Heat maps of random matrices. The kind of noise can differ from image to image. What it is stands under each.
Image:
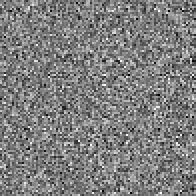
low rank plus noise
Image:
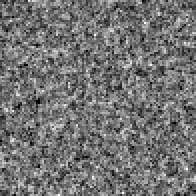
blotchy
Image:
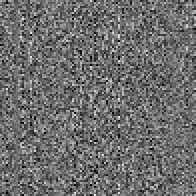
columns of uneven size
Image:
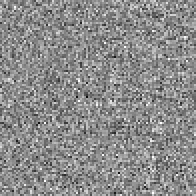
low rank plus noise
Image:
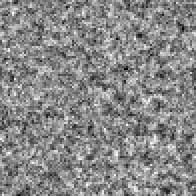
blotchy
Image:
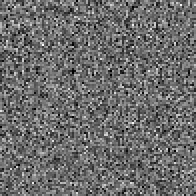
low rank plus noise
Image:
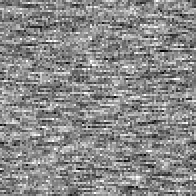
streaked along the rows
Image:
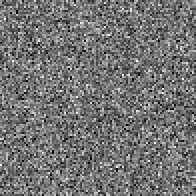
independent entries
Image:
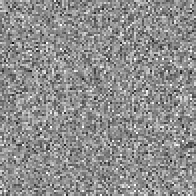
low rank plus noise
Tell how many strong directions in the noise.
two
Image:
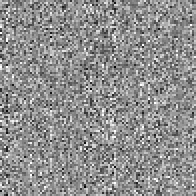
columns of uneven size
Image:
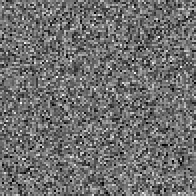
independent entries
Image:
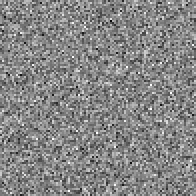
independent entries
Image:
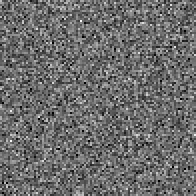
independent entries
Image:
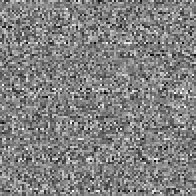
rows of uneven size
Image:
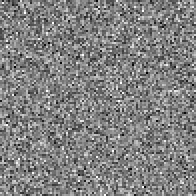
independent entries
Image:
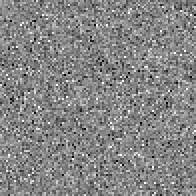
heavy tails
